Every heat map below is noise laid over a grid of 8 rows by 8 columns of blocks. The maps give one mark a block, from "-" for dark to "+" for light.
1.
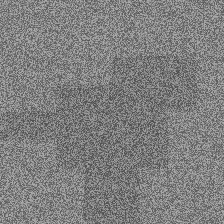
++++++++
++++++++
++++---+
++-----+
------++
++----++
+++--+++
+++--+++
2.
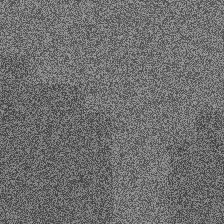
++++++++
++++++++
-+++++++
---+++++
----+++-
----++--
----++--
----++--
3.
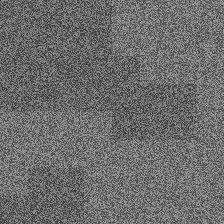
----++++
----++++
-----+++
-------+
++++---+
++++++++
+--+++++
---+++++
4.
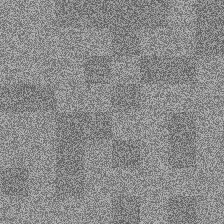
++----+-
++++-++-
+++-+--+
--++-+++
++--++-+
++-+-+-+
-+-+++++
++++-+-+
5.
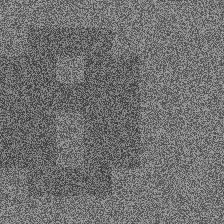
++++++++
+---++++
--+--+++
-----+++
--+--+++
--+--+++
+---++++
++++++++
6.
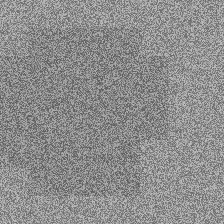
++++++++
+----+++
------++
------++
------++
-----+++
+----+++
++++++++
